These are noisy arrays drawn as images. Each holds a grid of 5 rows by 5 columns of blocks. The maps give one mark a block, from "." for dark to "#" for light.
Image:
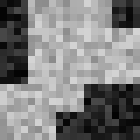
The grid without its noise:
. # # # .
. # # # #
. # # # #
# # # . .
# # . . .
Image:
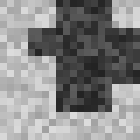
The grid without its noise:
# # . . #
# . . . .
# # . . .
# # . . #
# # # # #
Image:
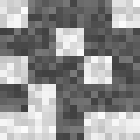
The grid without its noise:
# . . . #
. . # . .
# . . # .
. # . . .
# # . # #
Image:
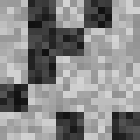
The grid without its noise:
# . # . #
# . . # #
# . # # #
. # # # #
# # . # .
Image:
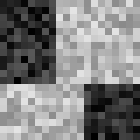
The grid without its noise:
. . # # #
. . # # #
. . # # #
# # # . .
# # # . .
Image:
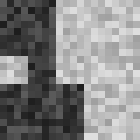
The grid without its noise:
. . # # #
. . # # #
# . # # #
. . . # #
. . . # #
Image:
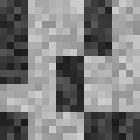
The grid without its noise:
. # # . #
. # # . #
. # . # #
# # . # #
. # # . .
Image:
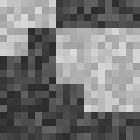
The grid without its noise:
# # . . .
# . # # #
. . # # #
. . . # #
. . . . .
